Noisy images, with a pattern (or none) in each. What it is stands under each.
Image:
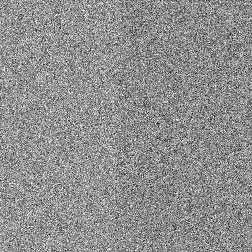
a sharp edge
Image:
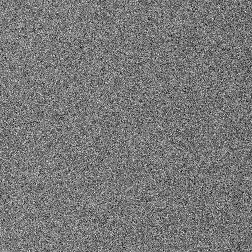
a smooth slope
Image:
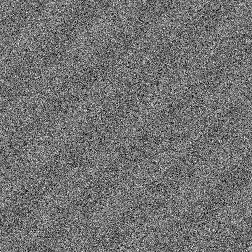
diagonal stripes
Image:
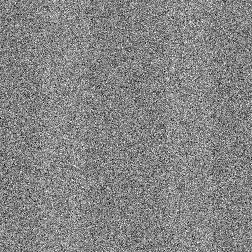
vertical stripes
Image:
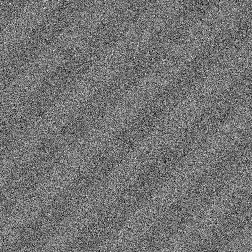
diagonal stripes
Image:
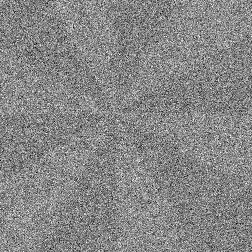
spokes from one point
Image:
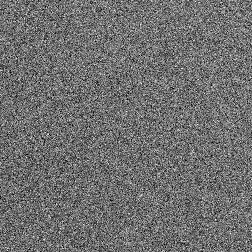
a smooth slope
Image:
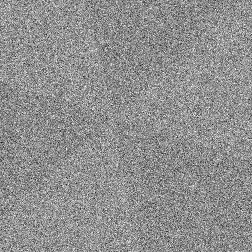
spokes from one point
